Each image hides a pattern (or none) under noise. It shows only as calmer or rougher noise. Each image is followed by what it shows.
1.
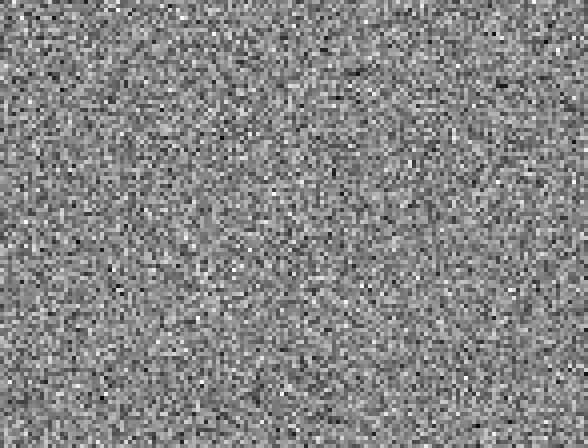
only noise
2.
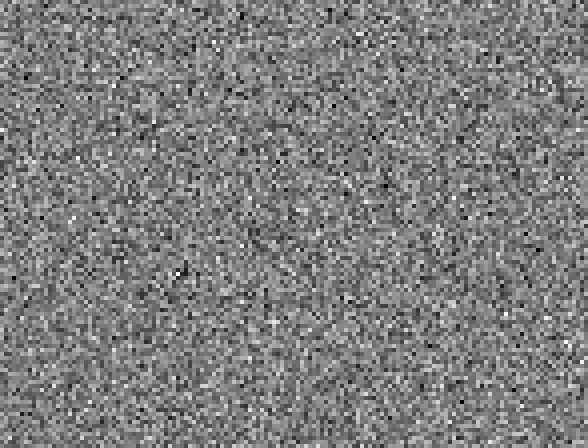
only noise
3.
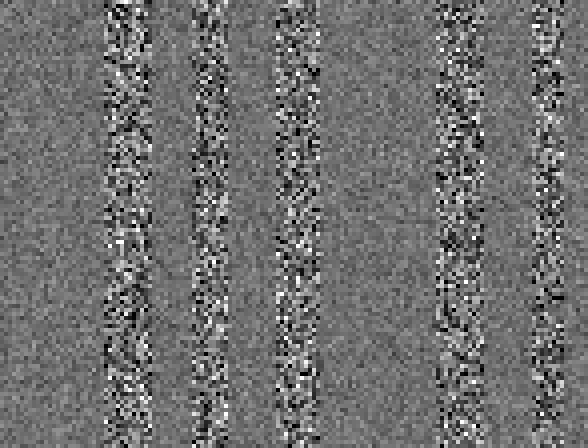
bands of columns
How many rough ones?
5
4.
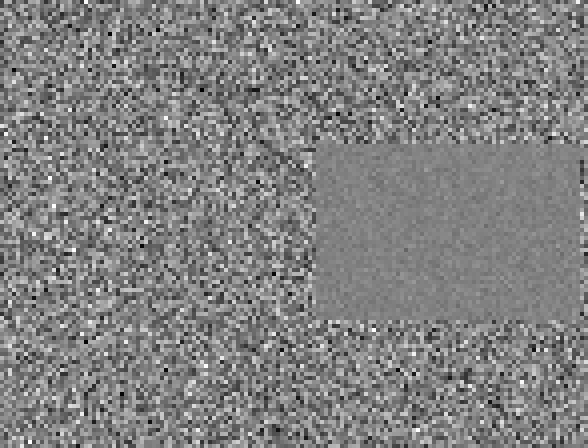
one block
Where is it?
middle right
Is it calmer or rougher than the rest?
calmer
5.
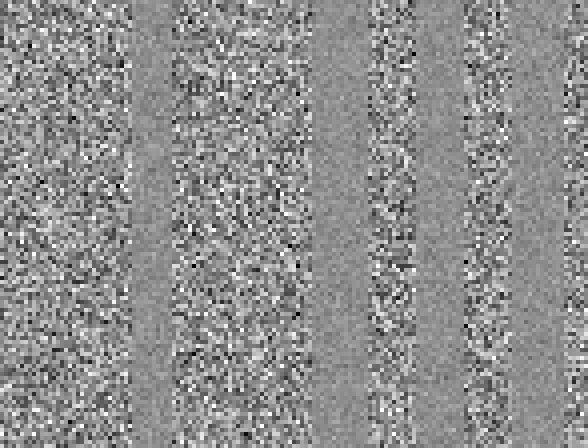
bands of columns
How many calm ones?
4
